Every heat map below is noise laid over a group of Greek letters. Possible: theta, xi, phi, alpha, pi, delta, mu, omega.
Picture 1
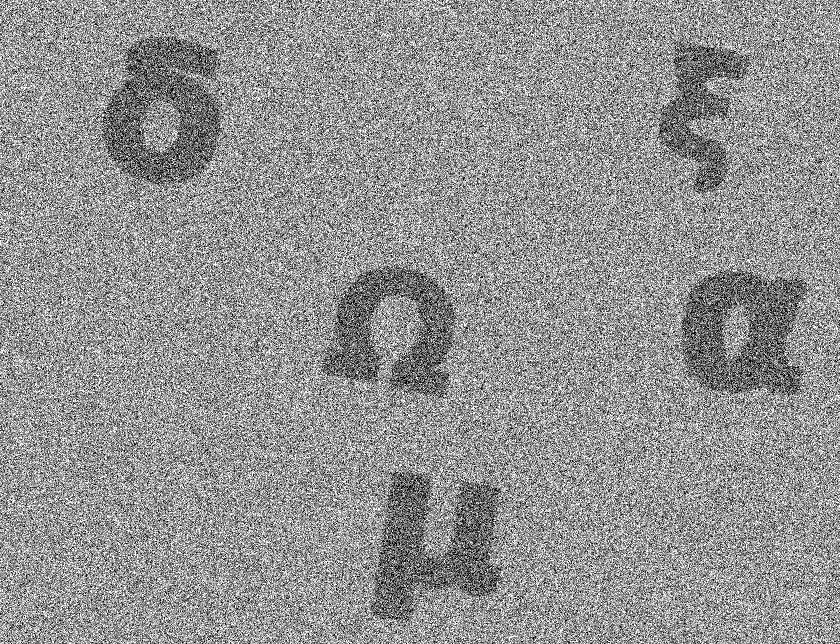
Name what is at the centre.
omega
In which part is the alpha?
middle right
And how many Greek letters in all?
5
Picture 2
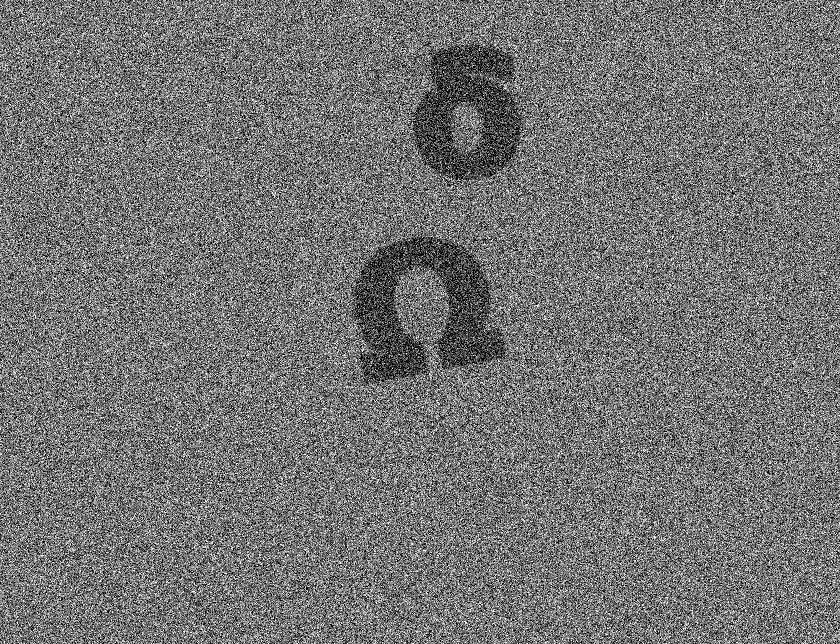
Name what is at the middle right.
nothing
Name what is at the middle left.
nothing
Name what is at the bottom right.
nothing
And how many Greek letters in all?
2
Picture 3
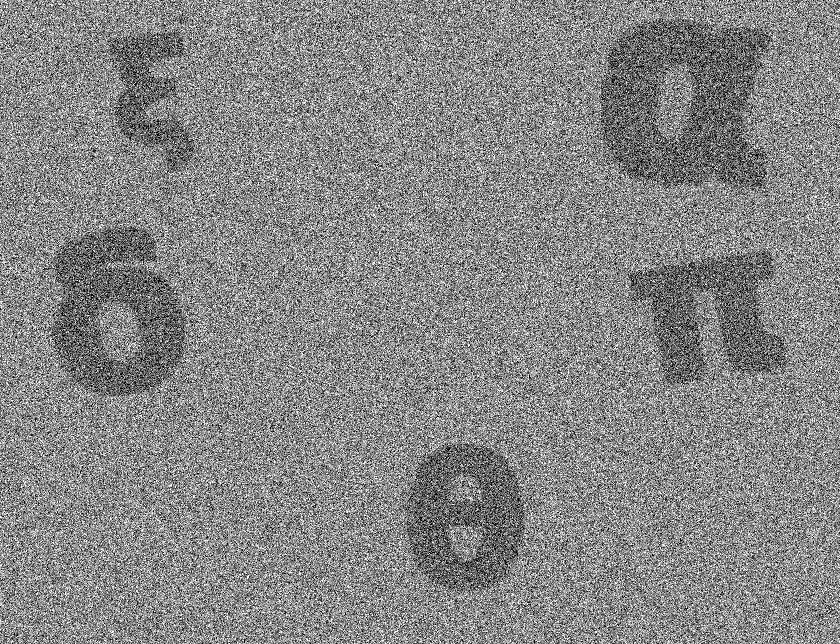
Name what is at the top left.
xi
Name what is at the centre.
nothing
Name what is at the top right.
alpha
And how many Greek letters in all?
5
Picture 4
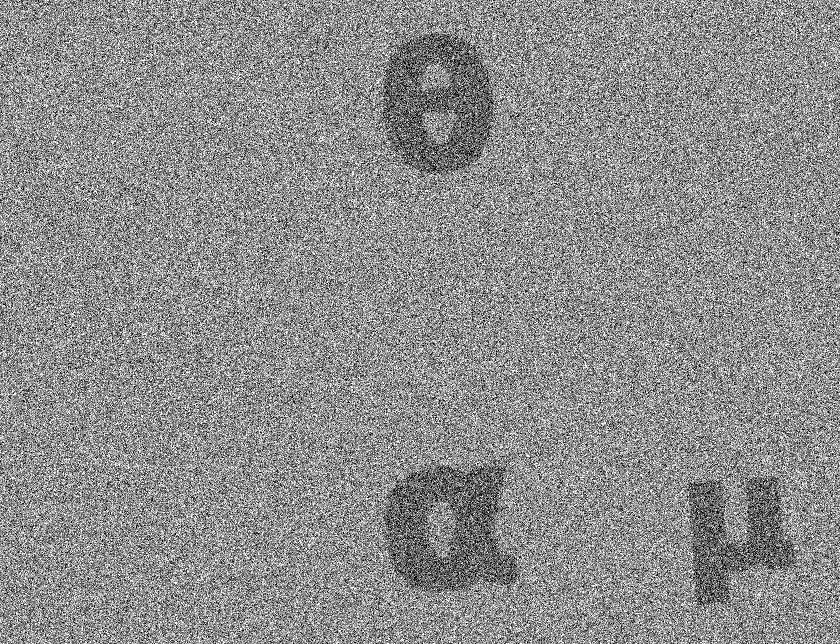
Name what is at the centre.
nothing
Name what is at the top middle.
theta
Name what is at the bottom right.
mu
